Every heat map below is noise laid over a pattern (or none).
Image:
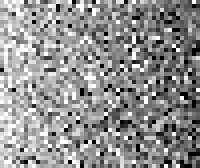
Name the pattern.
a smooth slope
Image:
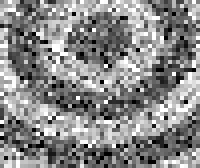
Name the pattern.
rings round one point
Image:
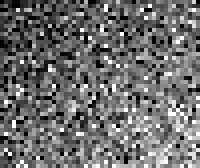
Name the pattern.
a smooth slope
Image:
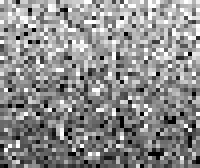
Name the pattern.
a smooth slope
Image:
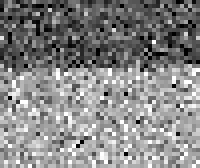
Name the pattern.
a sharp edge
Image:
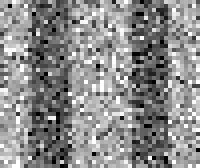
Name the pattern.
vertical stripes
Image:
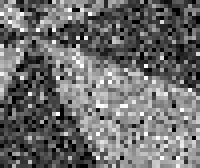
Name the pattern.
spokes from one point
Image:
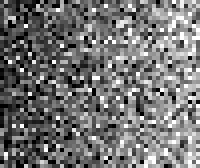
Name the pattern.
a smooth slope
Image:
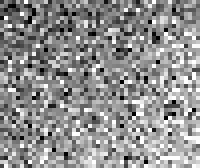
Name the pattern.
a smooth slope
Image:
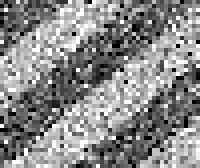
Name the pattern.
diagonal stripes
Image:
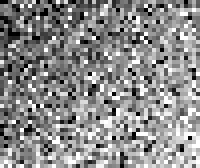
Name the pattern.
a smooth slope
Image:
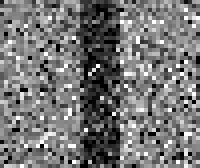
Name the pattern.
one vertical stripe
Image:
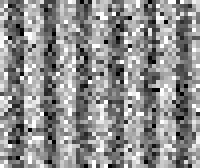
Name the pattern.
vertical stripes
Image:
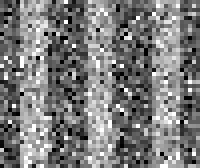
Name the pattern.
vertical stripes
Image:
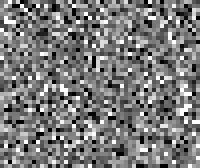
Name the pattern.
only noise
